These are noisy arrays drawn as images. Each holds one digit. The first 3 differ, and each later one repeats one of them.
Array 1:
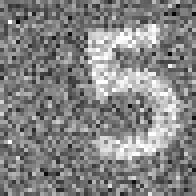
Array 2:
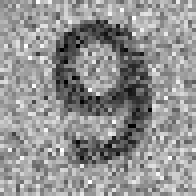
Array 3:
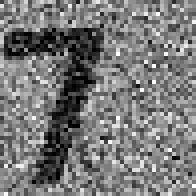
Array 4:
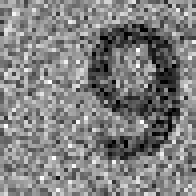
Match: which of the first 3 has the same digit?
2
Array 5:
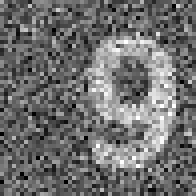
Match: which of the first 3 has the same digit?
2
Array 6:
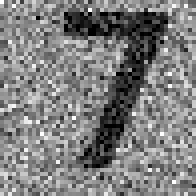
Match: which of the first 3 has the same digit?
3
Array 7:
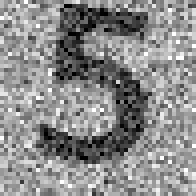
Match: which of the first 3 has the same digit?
1
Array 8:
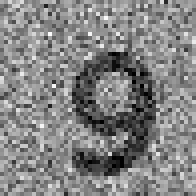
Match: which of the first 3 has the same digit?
2
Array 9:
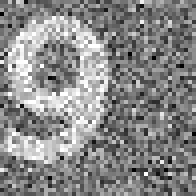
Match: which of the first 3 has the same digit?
2
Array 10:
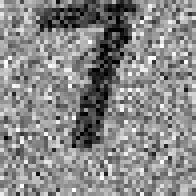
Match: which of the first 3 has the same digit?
3
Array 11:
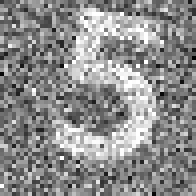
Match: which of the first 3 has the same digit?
1
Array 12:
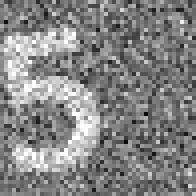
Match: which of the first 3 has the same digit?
1
